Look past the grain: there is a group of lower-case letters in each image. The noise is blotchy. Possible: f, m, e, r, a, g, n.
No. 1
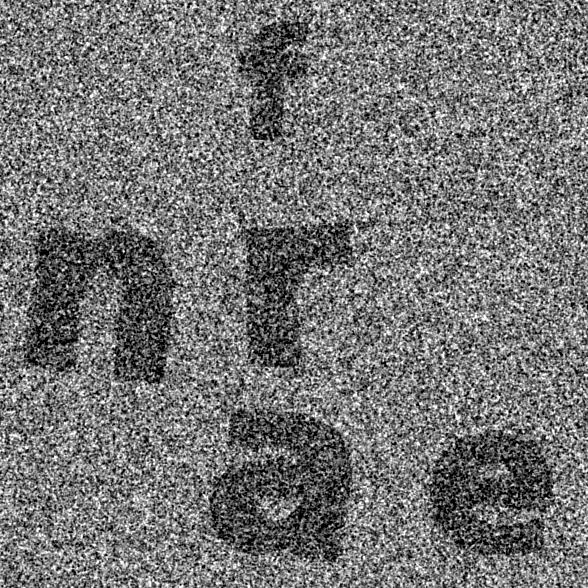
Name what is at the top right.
nothing
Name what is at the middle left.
n
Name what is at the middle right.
nothing
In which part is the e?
bottom right
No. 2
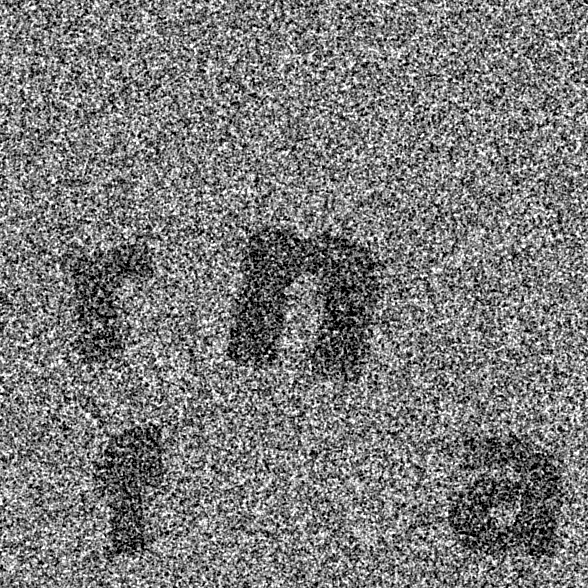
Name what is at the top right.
nothing
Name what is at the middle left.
r
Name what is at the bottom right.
a
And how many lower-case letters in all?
4
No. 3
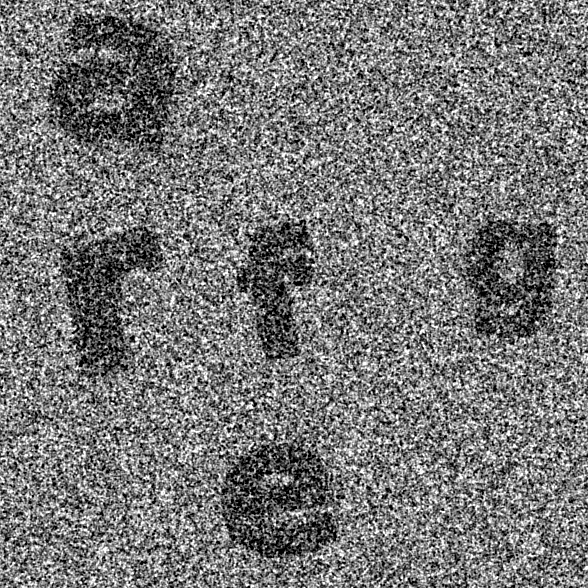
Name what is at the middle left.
r
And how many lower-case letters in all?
5
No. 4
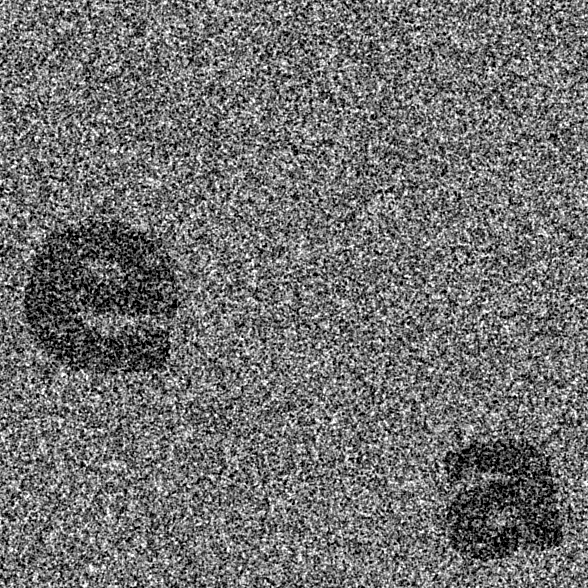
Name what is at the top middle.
nothing
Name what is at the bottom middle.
nothing
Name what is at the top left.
nothing
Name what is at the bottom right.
a
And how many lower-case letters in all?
2
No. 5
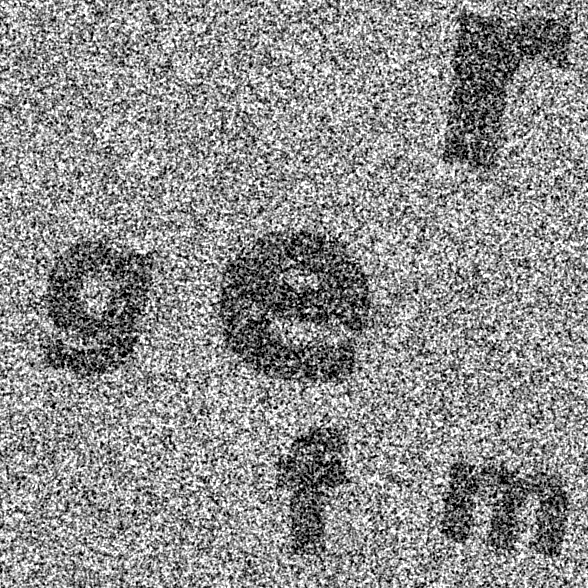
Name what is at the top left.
nothing
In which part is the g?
middle left
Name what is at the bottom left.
nothing
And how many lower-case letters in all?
5
